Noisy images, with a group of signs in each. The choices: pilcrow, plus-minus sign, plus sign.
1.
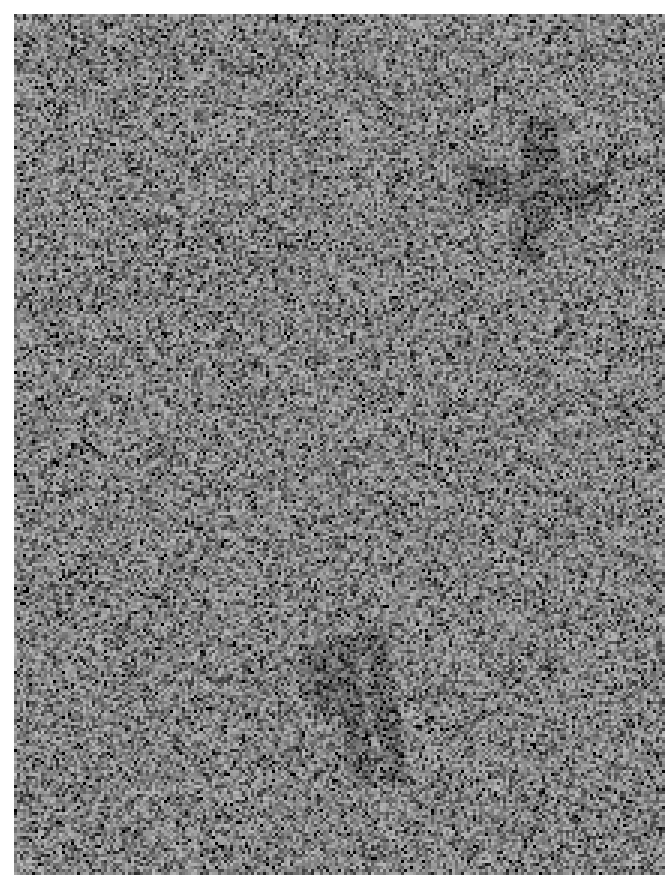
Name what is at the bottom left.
nothing
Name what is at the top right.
plus sign
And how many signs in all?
2
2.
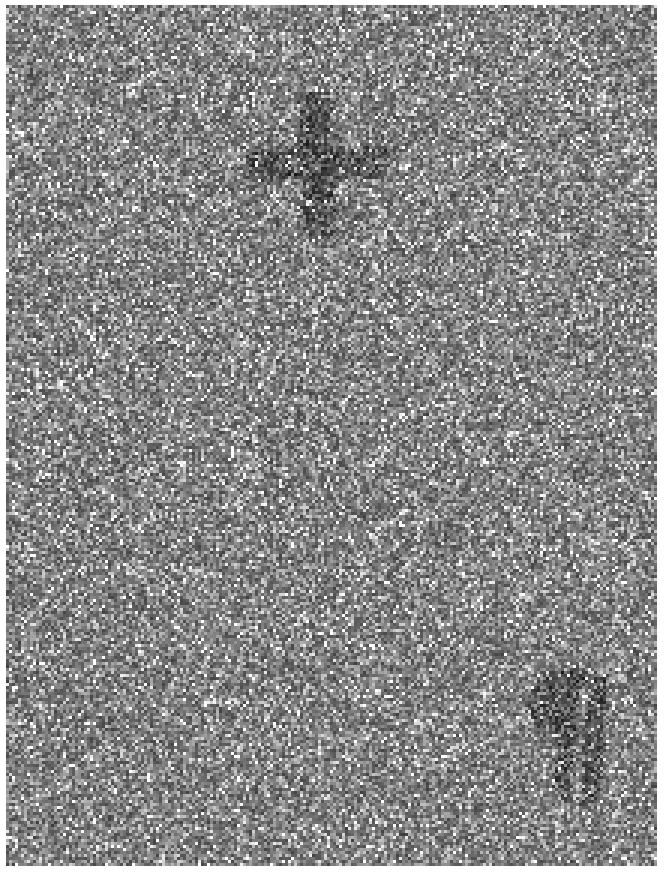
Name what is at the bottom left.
nothing
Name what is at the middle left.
nothing
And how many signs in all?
2
